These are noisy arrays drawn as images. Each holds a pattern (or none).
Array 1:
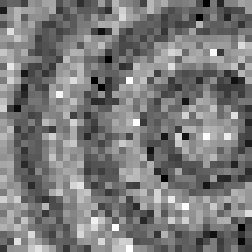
rings round one point
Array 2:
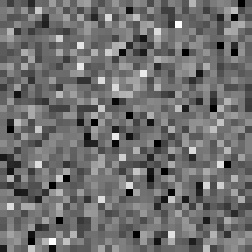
only noise
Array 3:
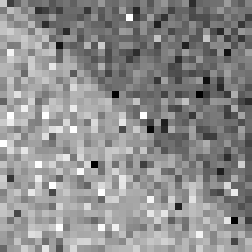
a sharp edge
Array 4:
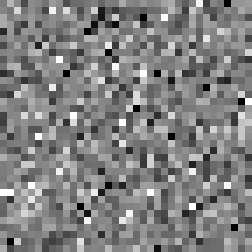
only noise
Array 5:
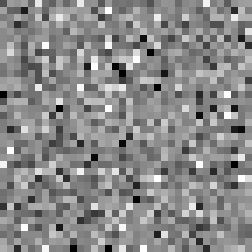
only noise
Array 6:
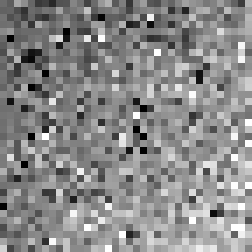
a smooth slope
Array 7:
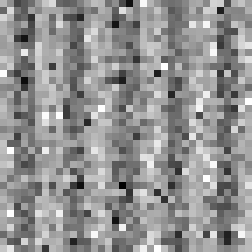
vertical stripes
